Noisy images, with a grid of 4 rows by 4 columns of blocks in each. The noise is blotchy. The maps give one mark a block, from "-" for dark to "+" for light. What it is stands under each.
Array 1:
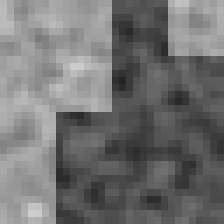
++-+
++--
+---
+---
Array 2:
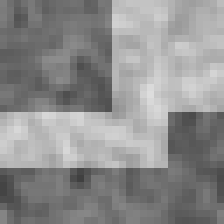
--++
--++
+++-
----
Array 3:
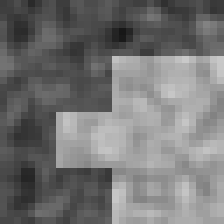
----
--++
-+++
--++
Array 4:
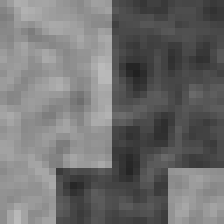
++--
++--
++--
+--+
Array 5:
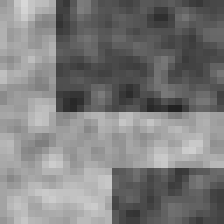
+---
+---
++++
++--
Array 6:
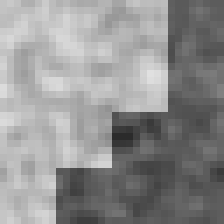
+++-
+++-
++--
+---
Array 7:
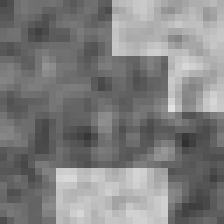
--++
---+
----
-++-
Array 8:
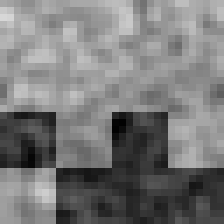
++++
++++
-+-+
+---
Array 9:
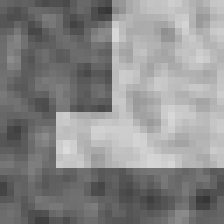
--++
--++
-+++
----
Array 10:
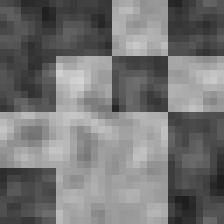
--+-
-+-+
+++-
-++-
